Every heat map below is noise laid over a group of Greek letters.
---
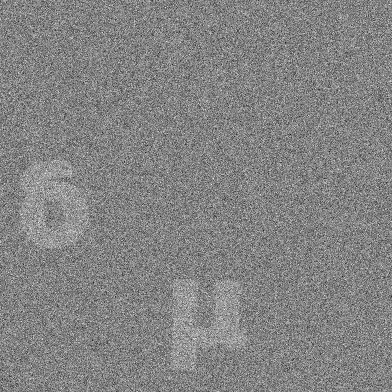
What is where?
middle left: delta; bottom middle: mu
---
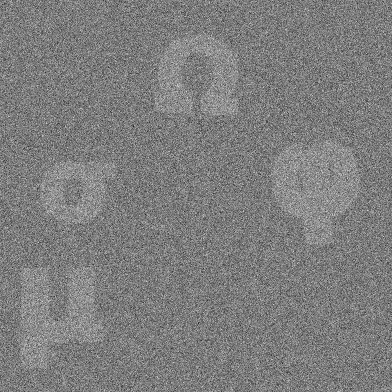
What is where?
top middle: omega; middle left: sigma; middle right: phi; bottom left: mu
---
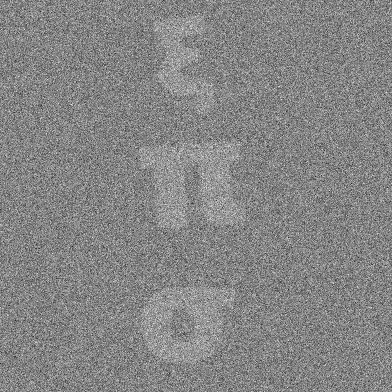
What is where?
top middle: xi; centre: pi; bottom middle: sigma
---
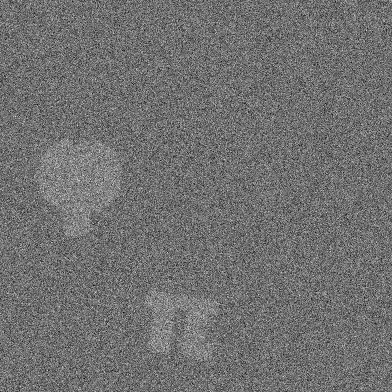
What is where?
middle left: phi; bottom middle: pi
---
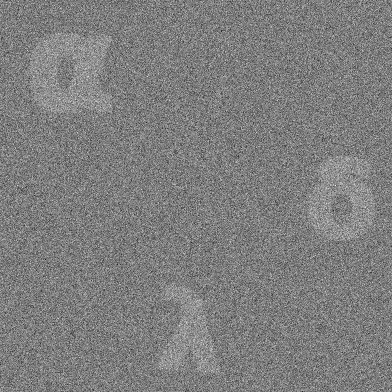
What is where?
top left: alpha; middle right: delta; bottom middle: lambda
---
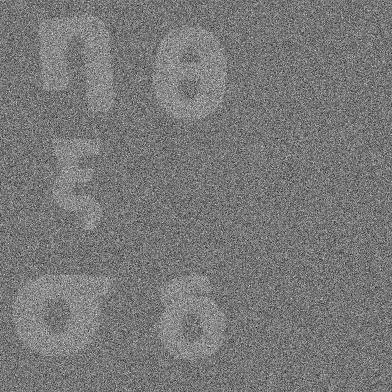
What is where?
top left: eta; top middle: theta; middle left: xi; bottom left: sigma; bottom middle: delta
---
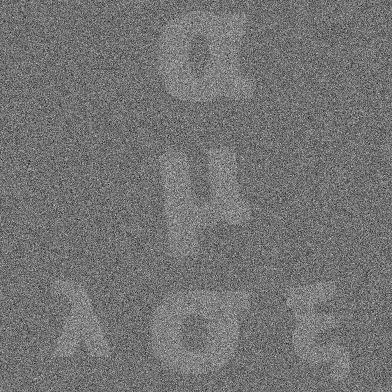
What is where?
top middle: alpha; centre: mu; bottom left: lambda; bottom middle: sigma; bottom right: xi
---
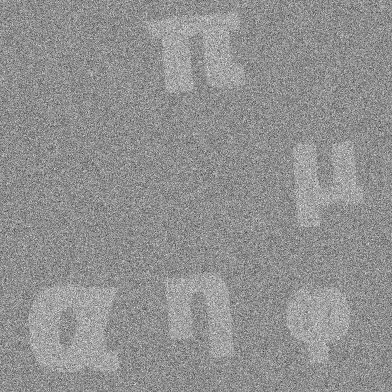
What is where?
top middle: pi; middle right: mu; bottom left: alpha; bottom middle: eta; bottom right: phi
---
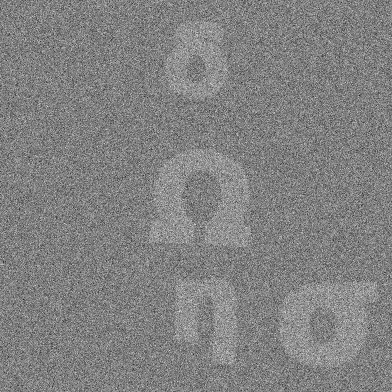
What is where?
top middle: delta; centre: omega; bottom middle: eta; bottom right: sigma
